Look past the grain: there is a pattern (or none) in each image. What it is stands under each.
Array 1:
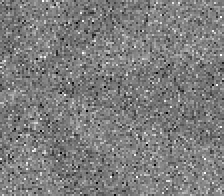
spokes from one point
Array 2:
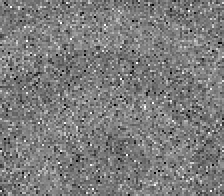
rings round one point
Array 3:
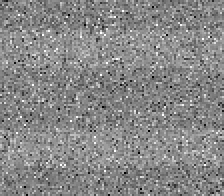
horizontal stripes
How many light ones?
2
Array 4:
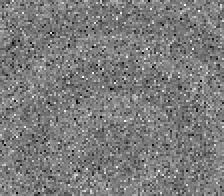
rings round one point
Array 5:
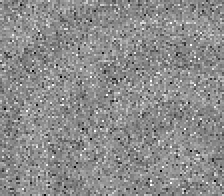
rings round one point
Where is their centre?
bottom right
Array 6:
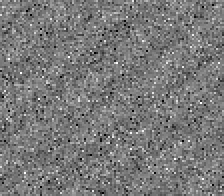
diagonal stripes
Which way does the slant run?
bottom left to top right
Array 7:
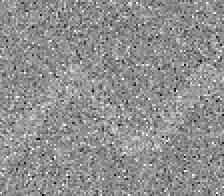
a wavy band
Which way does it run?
left to right
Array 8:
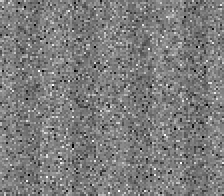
vertical stripes
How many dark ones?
4
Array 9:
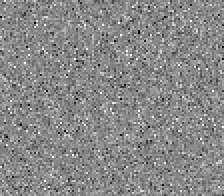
only noise
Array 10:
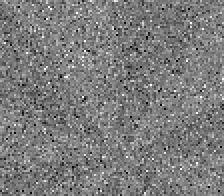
spokes from one point
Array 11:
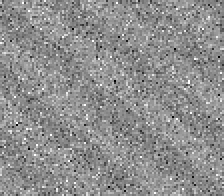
diagonal stripes
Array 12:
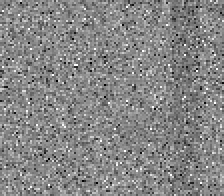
one vertical stripe
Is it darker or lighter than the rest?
darker
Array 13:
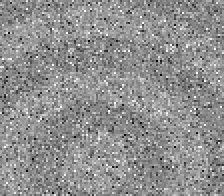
rings round one point
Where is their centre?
bottom middle
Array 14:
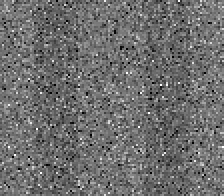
vertical stripes
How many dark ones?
2
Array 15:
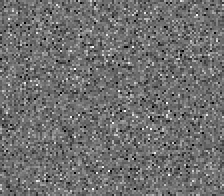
only noise
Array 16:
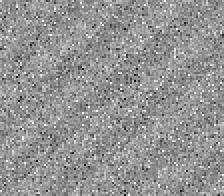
diagonal stripes
